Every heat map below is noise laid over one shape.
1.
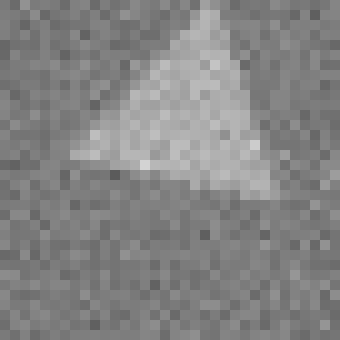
triangle
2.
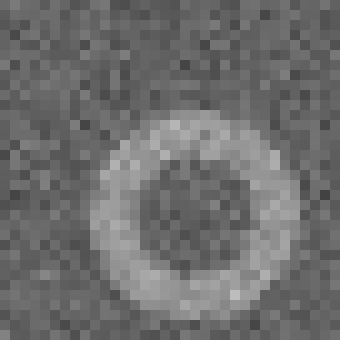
ring
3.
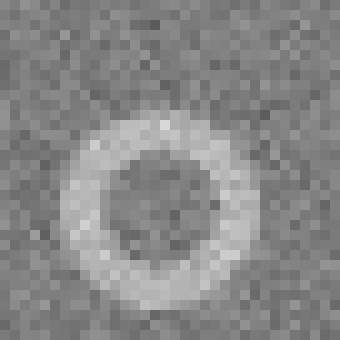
ring
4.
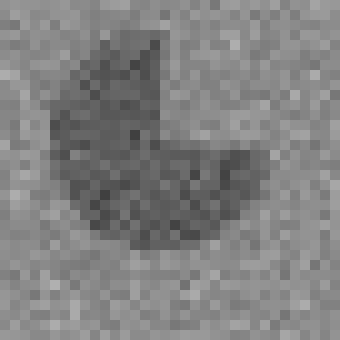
disc with a wedge cut out
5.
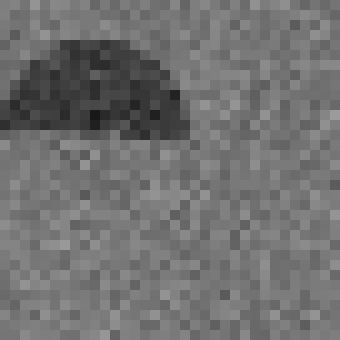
half disc
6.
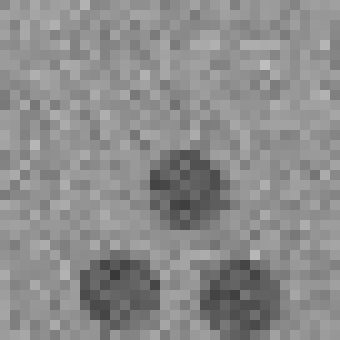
three dots
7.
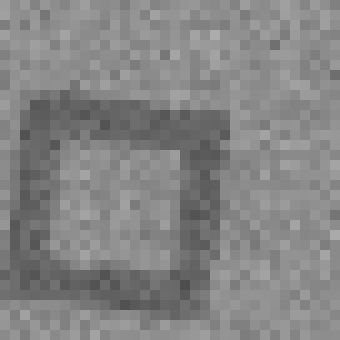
square frame
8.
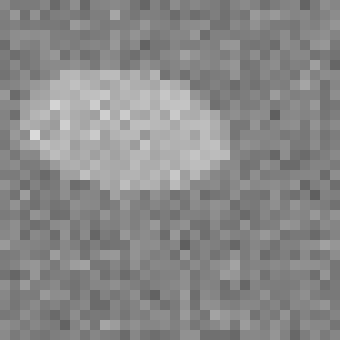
ellipse
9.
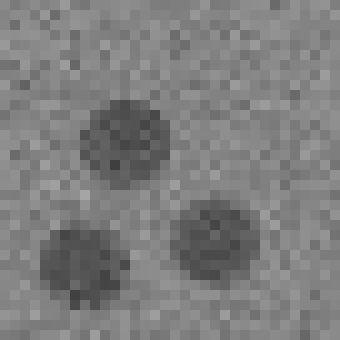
three dots
